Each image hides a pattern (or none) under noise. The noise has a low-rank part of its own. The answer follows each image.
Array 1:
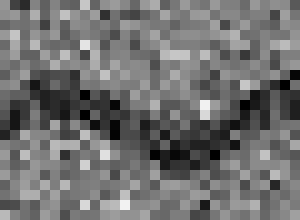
a wavy band
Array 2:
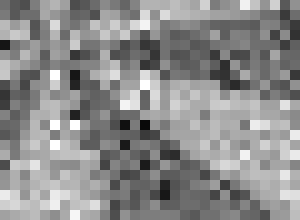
spokes from one point
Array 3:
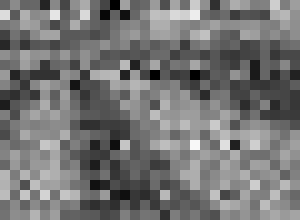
spokes from one point
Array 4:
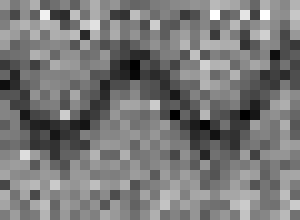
a wavy band
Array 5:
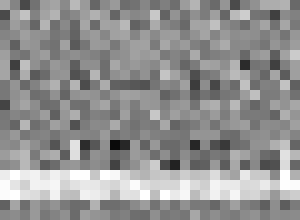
one horizontal stripe
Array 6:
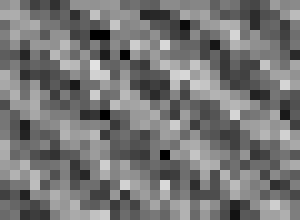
diagonal stripes
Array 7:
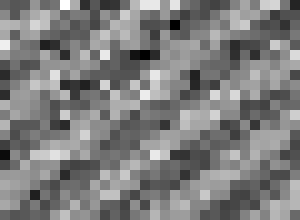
diagonal stripes
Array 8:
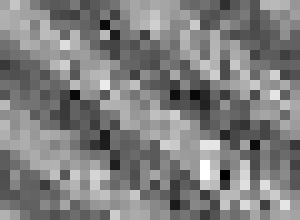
diagonal stripes
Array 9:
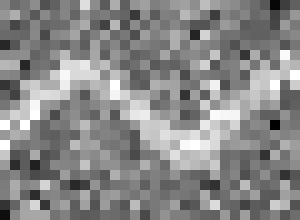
a wavy band
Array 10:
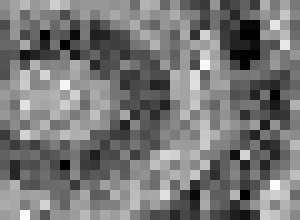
rings round one point
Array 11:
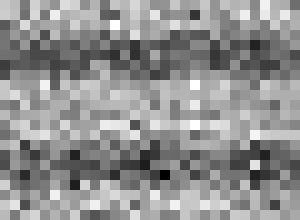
horizontal stripes
